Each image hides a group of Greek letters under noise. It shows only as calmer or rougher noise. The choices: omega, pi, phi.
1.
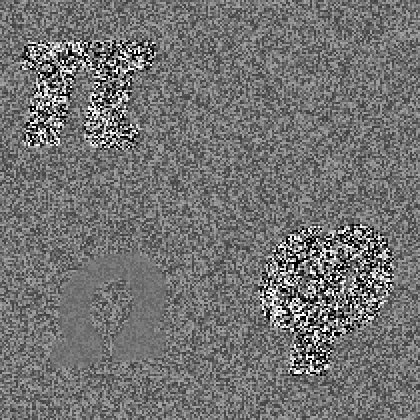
top left: rough pi; bottom left: calm omega; bottom right: rough phi
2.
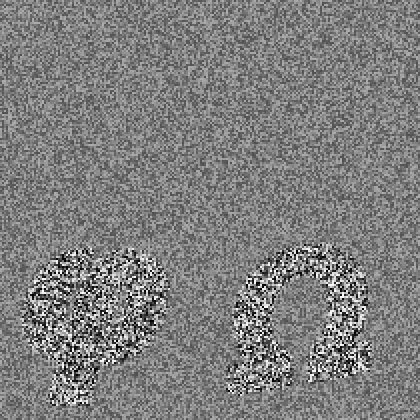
bottom left: rough phi; bottom right: rough omega
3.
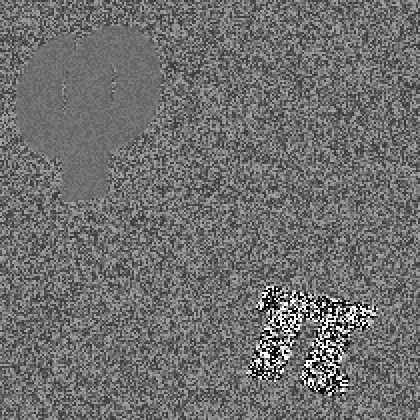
top left: calm phi; bottom right: rough pi
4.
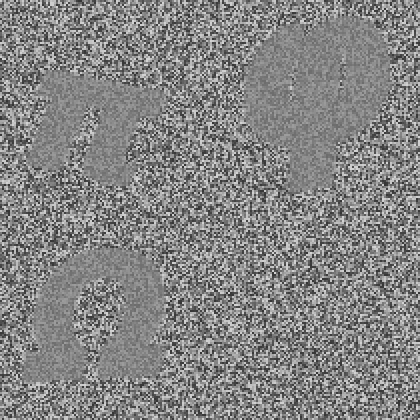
top left: calm pi; top right: calm phi; bottom left: calm omega
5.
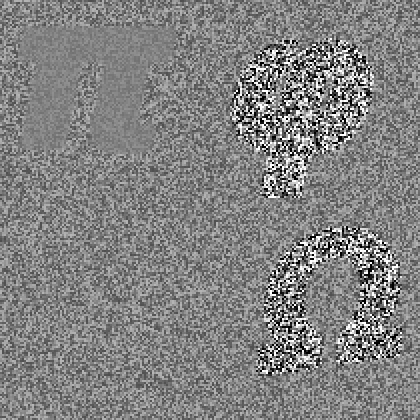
top left: calm pi; top right: rough phi; bottom right: rough omega
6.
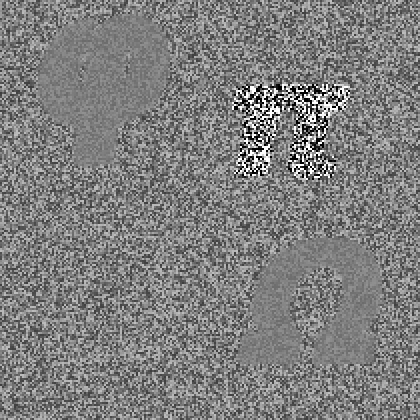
top left: calm phi; top right: rough pi; bottom right: calm omega
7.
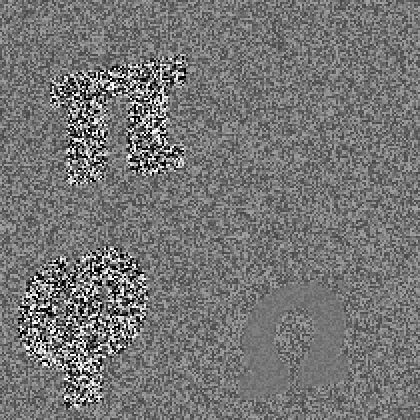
top left: rough pi; bottom left: rough phi; bottom right: calm omega
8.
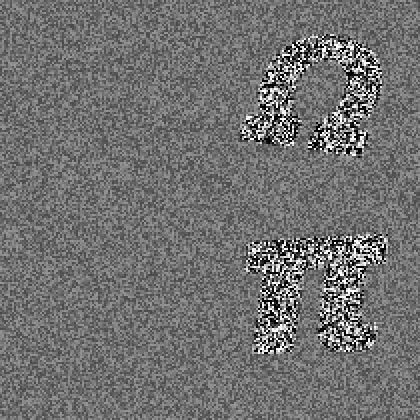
top right: rough omega; bottom right: rough pi
